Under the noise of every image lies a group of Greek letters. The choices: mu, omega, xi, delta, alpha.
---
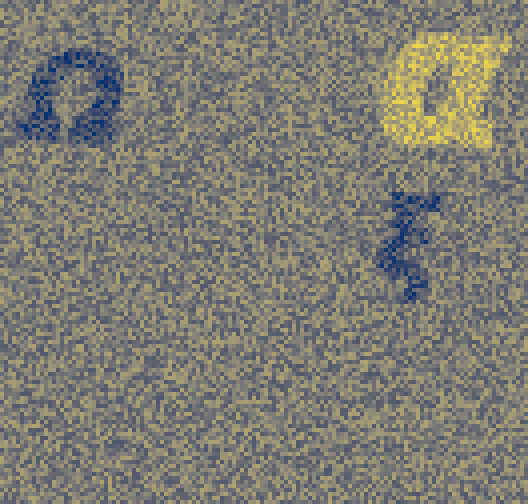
top left: dark omega; top right: light alpha; middle right: dark xi
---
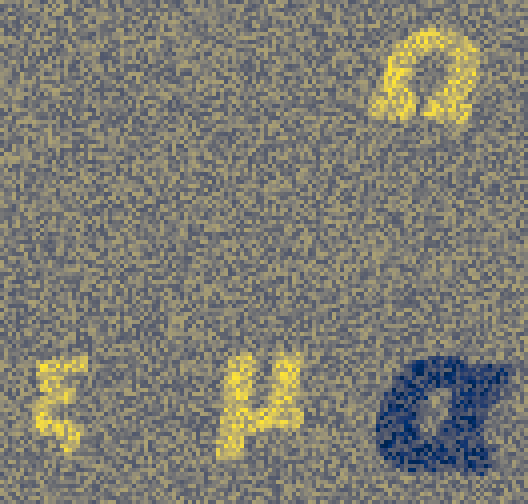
top right: light omega; bottom left: light xi; bottom middle: light mu; bottom right: dark alpha
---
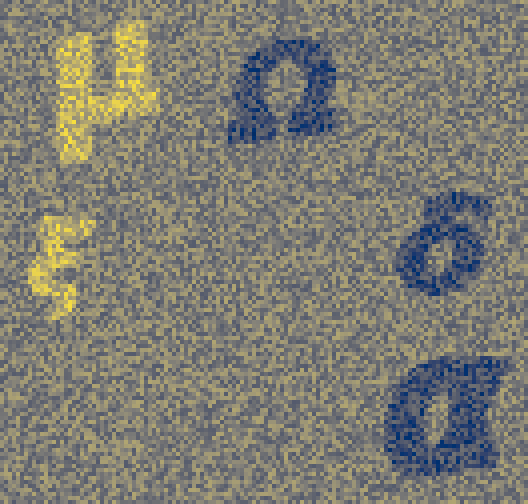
top left: light mu; top middle: dark omega; middle left: light xi; middle right: dark delta; bottom right: dark alpha
